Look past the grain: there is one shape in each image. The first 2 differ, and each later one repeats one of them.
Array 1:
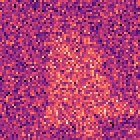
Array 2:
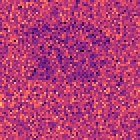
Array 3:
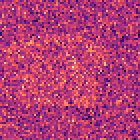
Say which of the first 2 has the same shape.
2
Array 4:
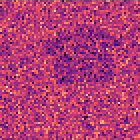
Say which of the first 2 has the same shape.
2
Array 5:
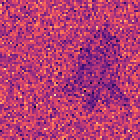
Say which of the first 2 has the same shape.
1
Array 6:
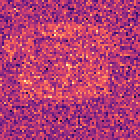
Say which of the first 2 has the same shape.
2
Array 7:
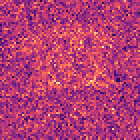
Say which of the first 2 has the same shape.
2
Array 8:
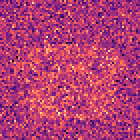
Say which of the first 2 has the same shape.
2
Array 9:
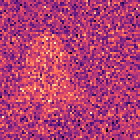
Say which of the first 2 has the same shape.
1
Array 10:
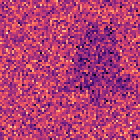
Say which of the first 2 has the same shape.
1
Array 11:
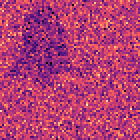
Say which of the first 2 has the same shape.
1
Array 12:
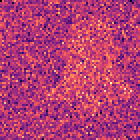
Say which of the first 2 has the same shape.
1
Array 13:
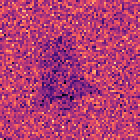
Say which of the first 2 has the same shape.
1
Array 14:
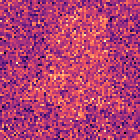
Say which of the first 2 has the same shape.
1
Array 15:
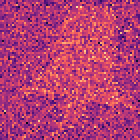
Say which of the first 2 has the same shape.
1
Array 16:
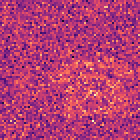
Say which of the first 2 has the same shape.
2
